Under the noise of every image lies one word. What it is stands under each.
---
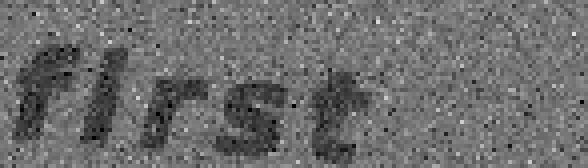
first
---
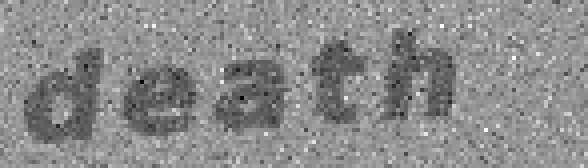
death
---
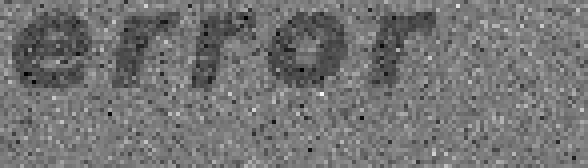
error
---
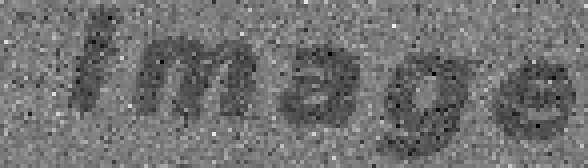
image
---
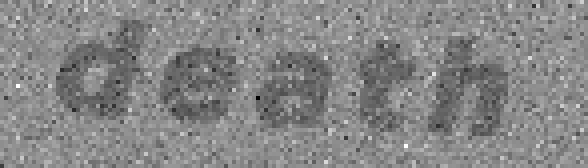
death
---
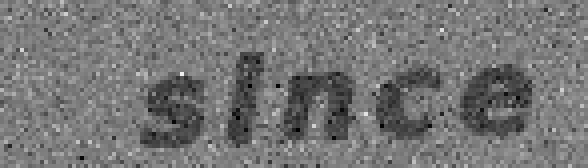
since
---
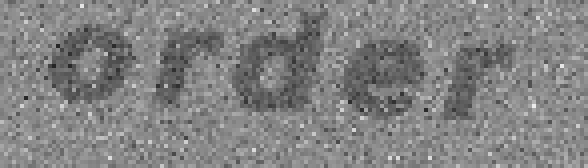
order
